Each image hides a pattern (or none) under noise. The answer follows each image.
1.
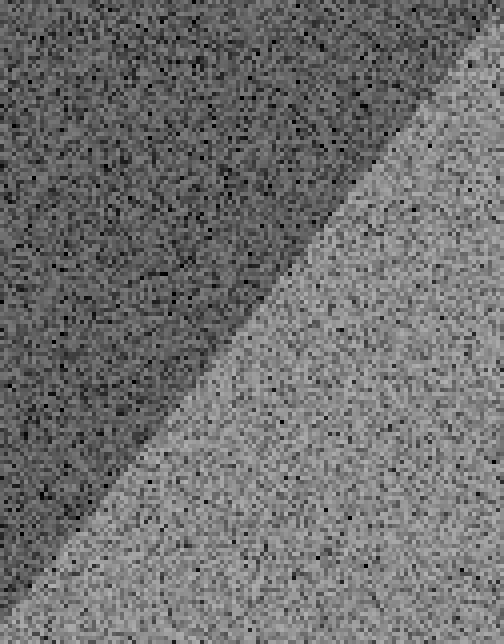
a sharp edge
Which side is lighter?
bottom right
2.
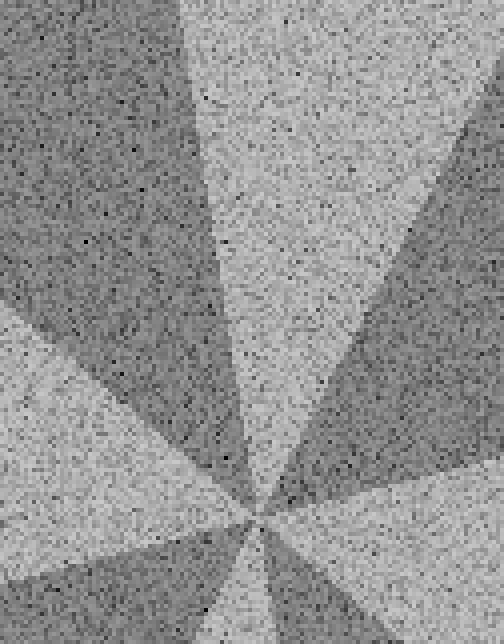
spokes from one point
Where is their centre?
bottom middle
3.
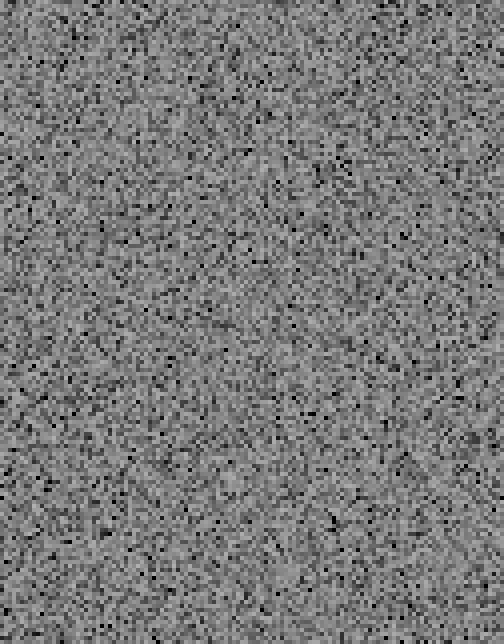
only noise
